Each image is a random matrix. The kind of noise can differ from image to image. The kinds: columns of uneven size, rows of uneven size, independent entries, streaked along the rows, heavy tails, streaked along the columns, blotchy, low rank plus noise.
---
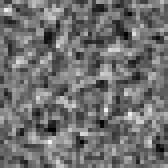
blotchy
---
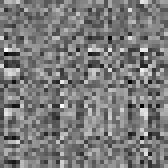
low rank plus noise
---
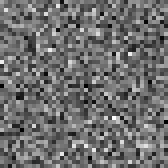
independent entries
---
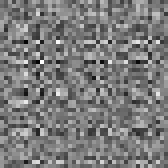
low rank plus noise
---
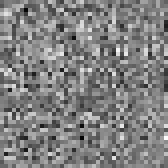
low rank plus noise
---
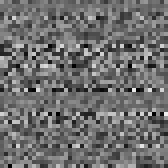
rows of uneven size
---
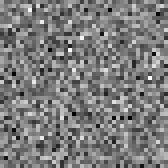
independent entries
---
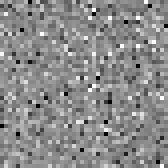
heavy tails
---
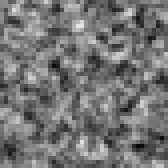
blotchy
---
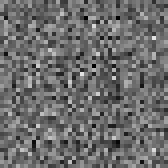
low rank plus noise
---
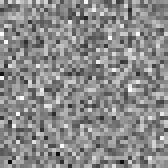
independent entries
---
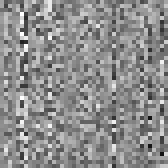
columns of uneven size
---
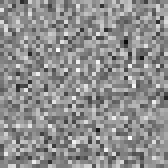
independent entries
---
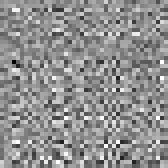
low rank plus noise
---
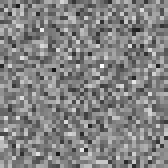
independent entries
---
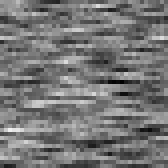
streaked along the rows
